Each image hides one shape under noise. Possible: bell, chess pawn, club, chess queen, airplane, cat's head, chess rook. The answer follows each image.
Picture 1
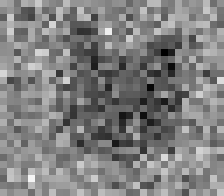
dark cat's head
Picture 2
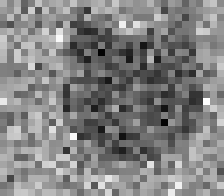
dark cat's head
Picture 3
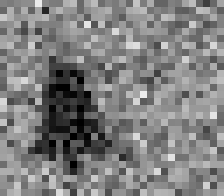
dark bell
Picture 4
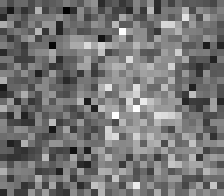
light chess rook
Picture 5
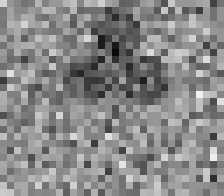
dark club
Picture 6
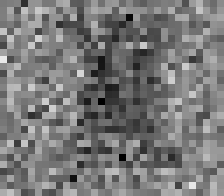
dark chess rook
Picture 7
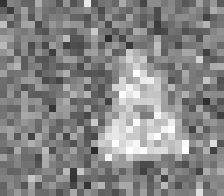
light chess pawn
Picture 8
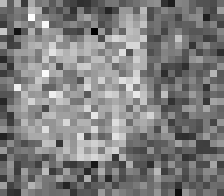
light cat's head
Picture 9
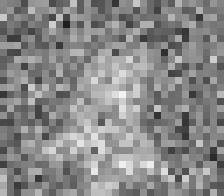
light bell
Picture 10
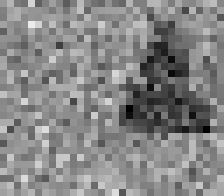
dark chess pawn
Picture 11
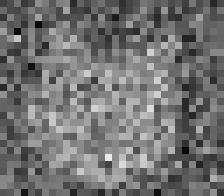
light cat's head
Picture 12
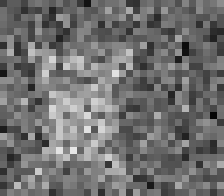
light chess rook
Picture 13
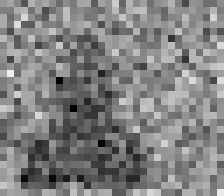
dark chess pawn
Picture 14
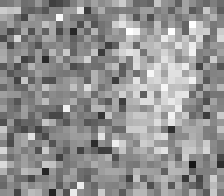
light chess rook
